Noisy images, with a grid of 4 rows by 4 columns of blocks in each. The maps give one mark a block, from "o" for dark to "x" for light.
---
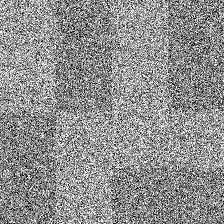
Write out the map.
x o x o
x o x o
o x x x
o x o o
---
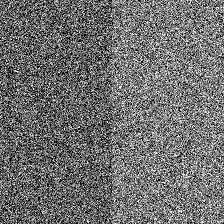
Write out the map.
o o x x
o o x x
o o x x
o o x x
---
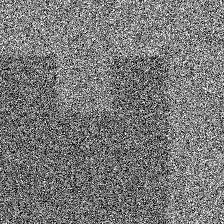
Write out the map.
x x x x
o x o x
o o o x
o o o x
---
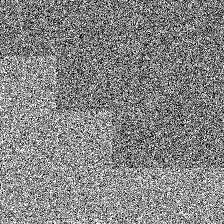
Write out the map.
o o o o
x o o o
x x o o
x x x x
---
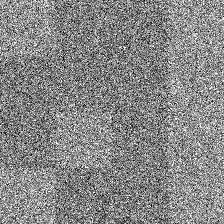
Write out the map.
x o o x
o o o x
o x o x
x o o x
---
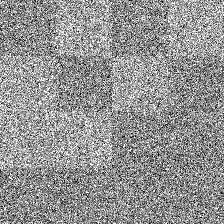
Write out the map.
o x o x
x o x o
x x o o
o o o o
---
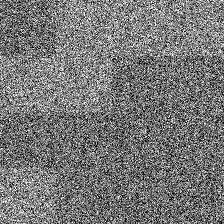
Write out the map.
o x x x
x x o o
o o o o
x o o o
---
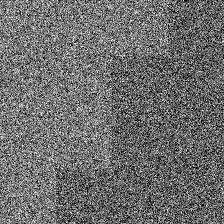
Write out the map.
x x x o
x x o o
x x o o
x o o o
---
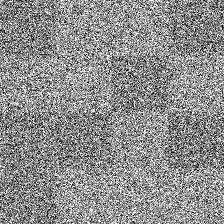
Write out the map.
o x x o
x x o x
o o x o
o x x x
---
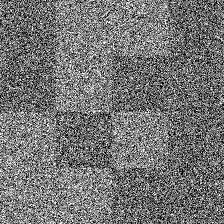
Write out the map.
o x x o
o x o o
x o x o
x x o o
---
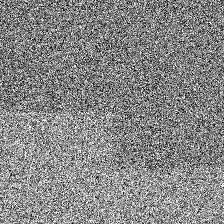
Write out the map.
o o o o
o o o o
x x o o
x x x x
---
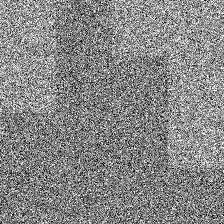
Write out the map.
x o x x
x o o x
o o o x
o o o o
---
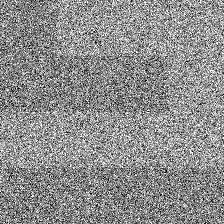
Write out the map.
o x x x
o o o x
x x x x
o o o o
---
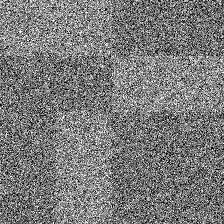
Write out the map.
x x o o
o o x x
o x o o
o x o o
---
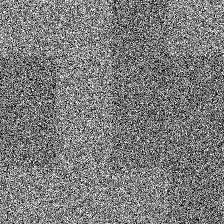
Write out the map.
x x o x
o x o o
o x o o
x x x o
